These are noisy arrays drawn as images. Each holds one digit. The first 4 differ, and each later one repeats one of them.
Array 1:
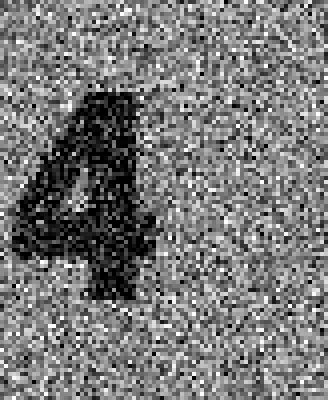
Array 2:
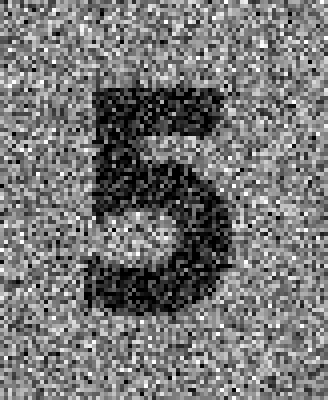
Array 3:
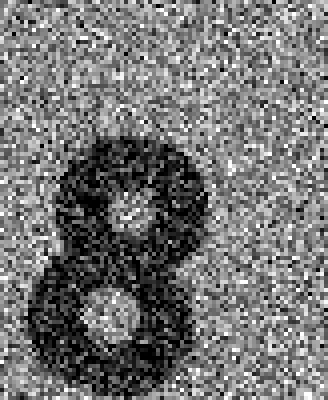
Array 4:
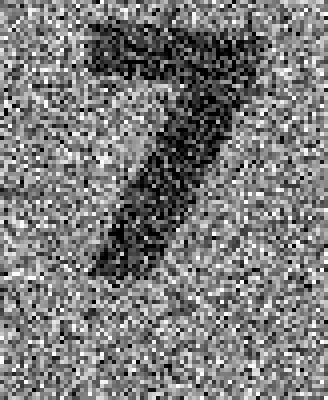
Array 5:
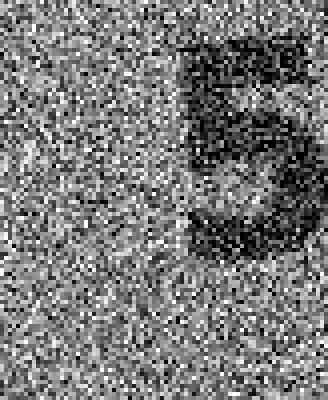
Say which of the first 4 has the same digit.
2
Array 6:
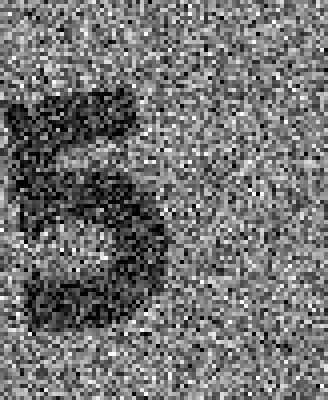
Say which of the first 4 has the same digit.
2
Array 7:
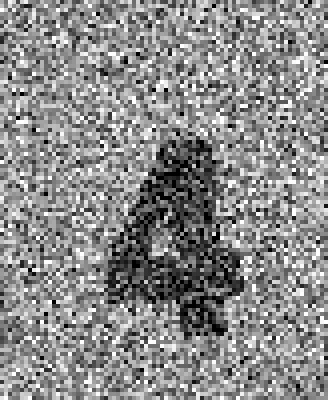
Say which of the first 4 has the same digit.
1
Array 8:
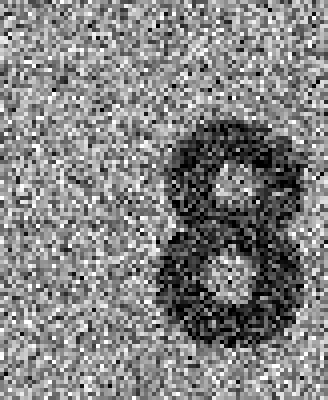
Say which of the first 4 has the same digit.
3
